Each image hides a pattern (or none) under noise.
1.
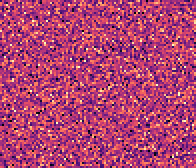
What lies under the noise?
only noise
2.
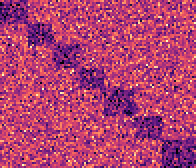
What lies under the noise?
blocks along the diagonal
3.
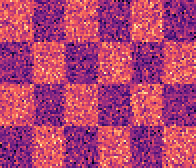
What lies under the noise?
a checkerboard
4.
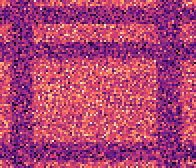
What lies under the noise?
bands of rows crossing bands of columns
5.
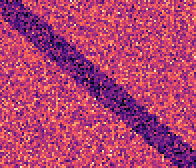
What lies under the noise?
a diagonal band
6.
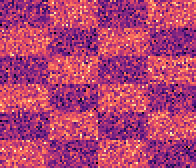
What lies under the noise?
a checkerboard
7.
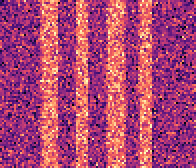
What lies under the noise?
bands of columns
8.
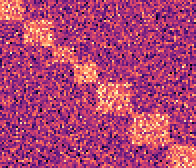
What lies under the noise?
blocks along the diagonal
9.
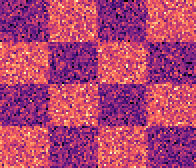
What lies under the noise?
a checkerboard
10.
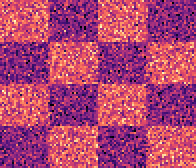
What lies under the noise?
a checkerboard
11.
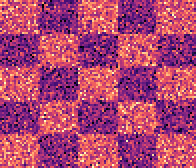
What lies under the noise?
a checkerboard
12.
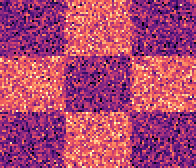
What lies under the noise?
a checkerboard
